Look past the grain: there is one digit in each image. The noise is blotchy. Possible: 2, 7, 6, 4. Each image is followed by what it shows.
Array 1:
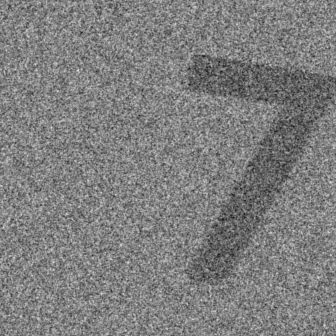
7
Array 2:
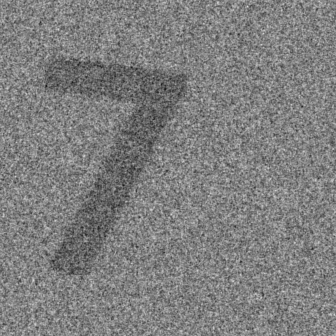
7
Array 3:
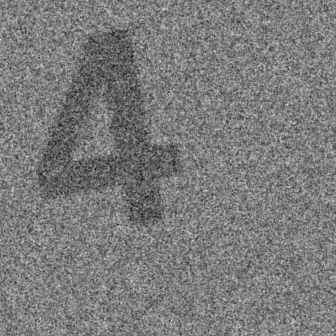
4
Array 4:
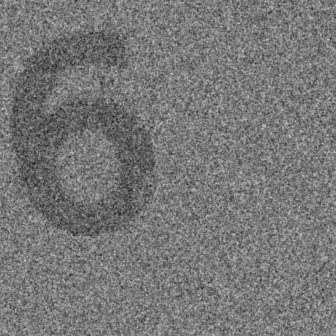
6
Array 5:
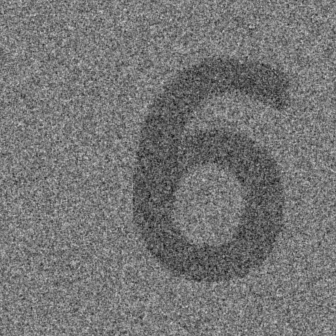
6
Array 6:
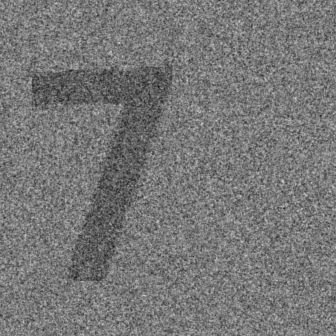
7
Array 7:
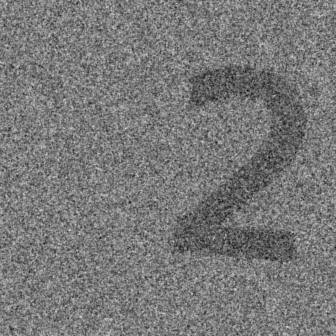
2
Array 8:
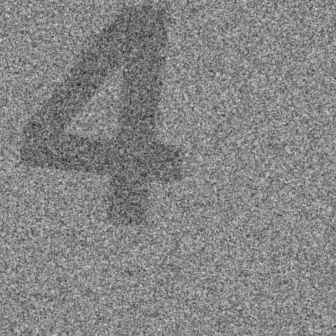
4
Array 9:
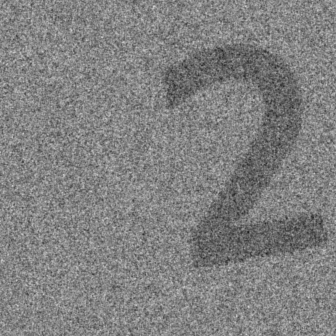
2
